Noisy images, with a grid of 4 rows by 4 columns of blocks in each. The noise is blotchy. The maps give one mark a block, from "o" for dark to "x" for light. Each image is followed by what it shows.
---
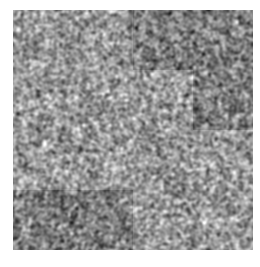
x x o o
x x x o
x x x x
o o x x
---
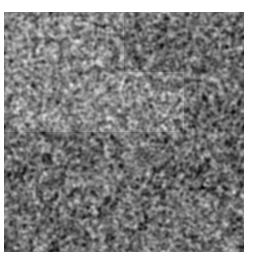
x x o o
x x x o
o o o o
o o o o
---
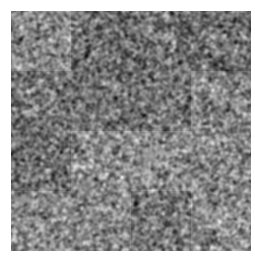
x o o o
o o o x
o x x x
x x o x
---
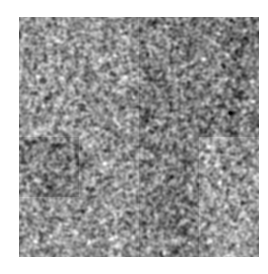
x x o o
x x o o
o x o x
x x o x
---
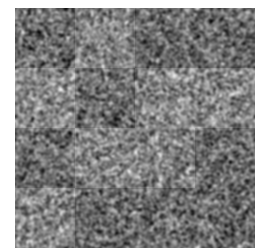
o x o o
x o x x
o x x o
x o o o
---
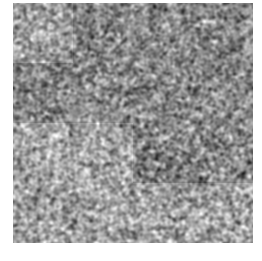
x o o o
o o o o
x x o o
x x x x
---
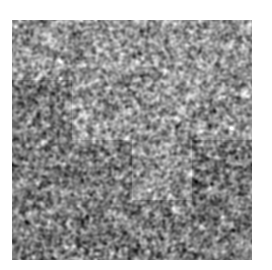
x x x x
o x x x
o o x o
o o o o
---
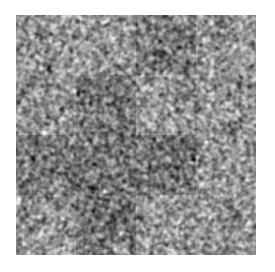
x x o x
x o x x
o o o x
x o x x
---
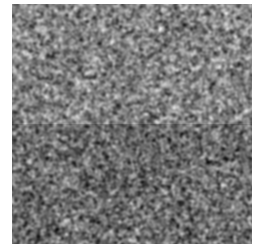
x x x x
x x x x
o o o o
o o o o
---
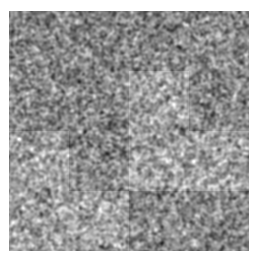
o o o o
o o x o
x o x x
x x o o
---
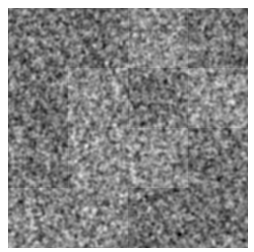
o o x o
o x o x
o x x o
x x o o
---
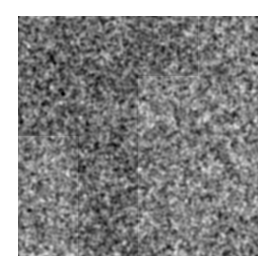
o o o x
o o x x
x o x x
x o x x
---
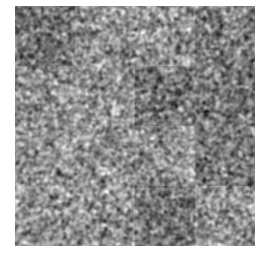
o x x o
x x o o
x x x o
x x o x
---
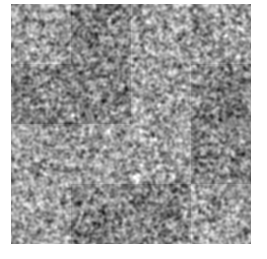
x o x x
o o x o
x x x o
x o o x
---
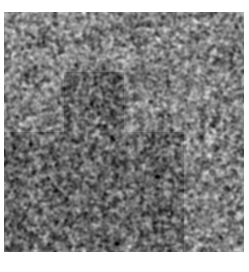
x x x x
x o x x
o o o x
o o o x
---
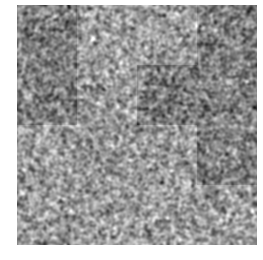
o x x o
o x o o
x x x o
x x x x
